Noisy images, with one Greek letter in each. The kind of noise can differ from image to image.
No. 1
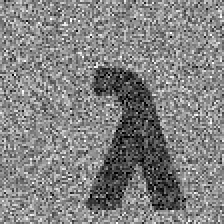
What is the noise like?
low rank plus noise
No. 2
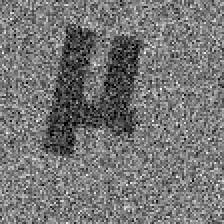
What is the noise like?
independent entries
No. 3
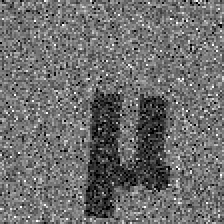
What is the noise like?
heavy tails
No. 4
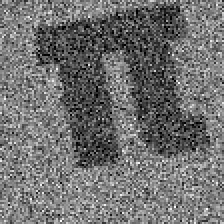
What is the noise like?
independent entries
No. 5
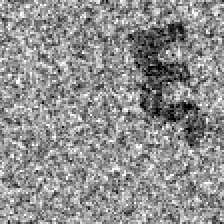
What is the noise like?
blotchy
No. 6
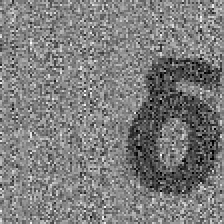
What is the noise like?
columns of uneven size
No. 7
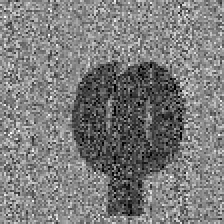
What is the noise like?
columns of uneven size
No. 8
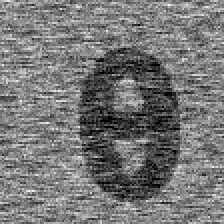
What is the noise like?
streaked along the rows
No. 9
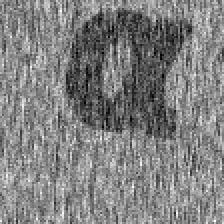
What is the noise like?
streaked along the columns
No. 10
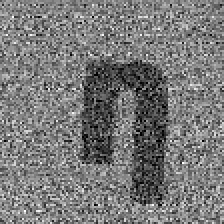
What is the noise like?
rows of uneven size
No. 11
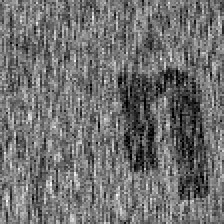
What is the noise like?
streaked along the columns
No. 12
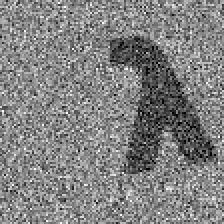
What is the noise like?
low rank plus noise
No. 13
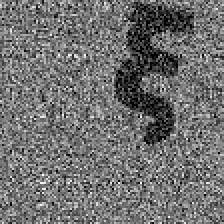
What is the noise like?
low rank plus noise
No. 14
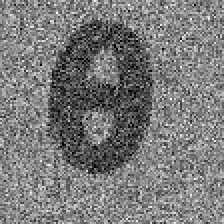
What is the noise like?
low rank plus noise
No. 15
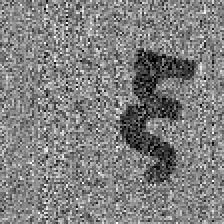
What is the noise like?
columns of uneven size
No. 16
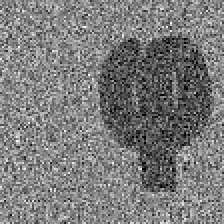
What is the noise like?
low rank plus noise
